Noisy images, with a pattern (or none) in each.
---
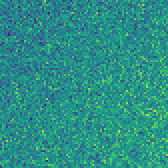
a smooth slope
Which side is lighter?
bottom right
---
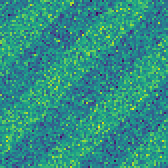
diagonal stripes
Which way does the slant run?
bottom left to top right
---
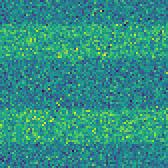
horizontal stripes
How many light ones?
2
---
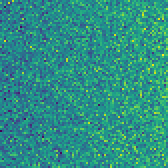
a smooth slope
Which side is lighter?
right
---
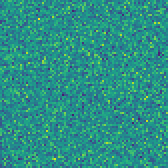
only noise
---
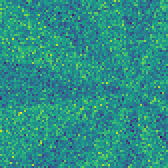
spokes from one point
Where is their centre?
middle right
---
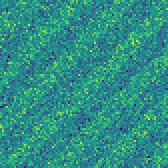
diagonal stripes
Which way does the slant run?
bottom left to top right
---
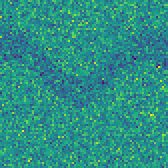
a wavy band
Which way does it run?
left to right
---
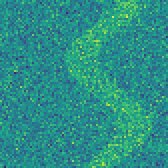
a wavy band
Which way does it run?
top to bottom
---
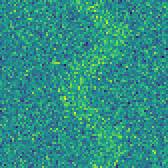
a wavy band
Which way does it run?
top to bottom
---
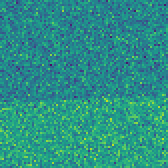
a sharp edge
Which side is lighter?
bottom
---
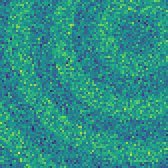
rings round one point
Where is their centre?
top right
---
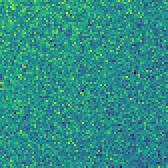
a smooth slope
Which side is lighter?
top left
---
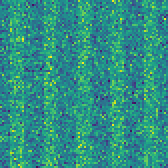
vertical stripes
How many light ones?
5
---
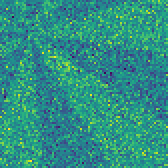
spokes from one point
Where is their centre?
top left
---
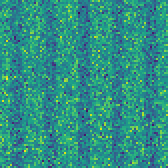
vertical stripes
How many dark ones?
5
